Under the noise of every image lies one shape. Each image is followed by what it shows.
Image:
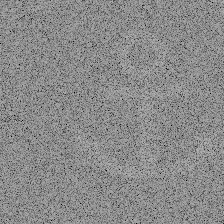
anchor
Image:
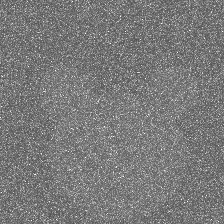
bear's head
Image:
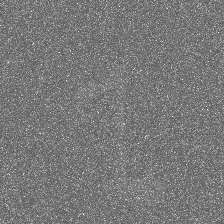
musical note
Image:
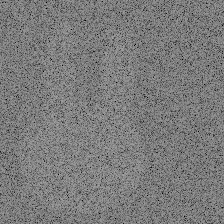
rabbit's head
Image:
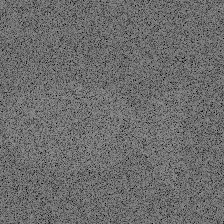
fish
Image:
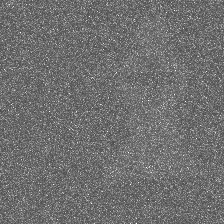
chess bishop
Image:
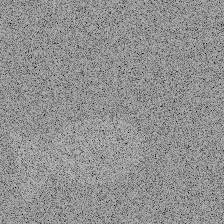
fish
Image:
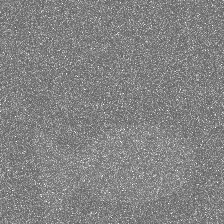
fish
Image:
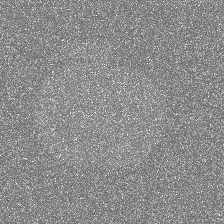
apple
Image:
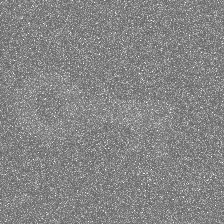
key
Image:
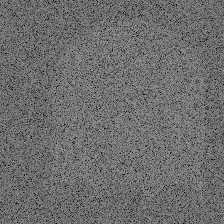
ghost
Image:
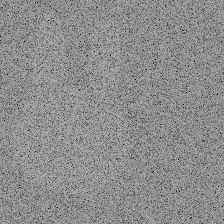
rabbit's head
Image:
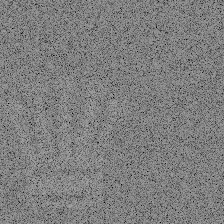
chess queen
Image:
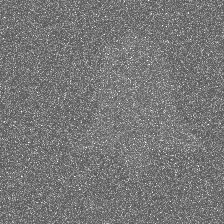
bell
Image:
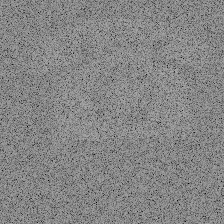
telephone
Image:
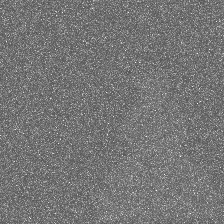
chess pawn
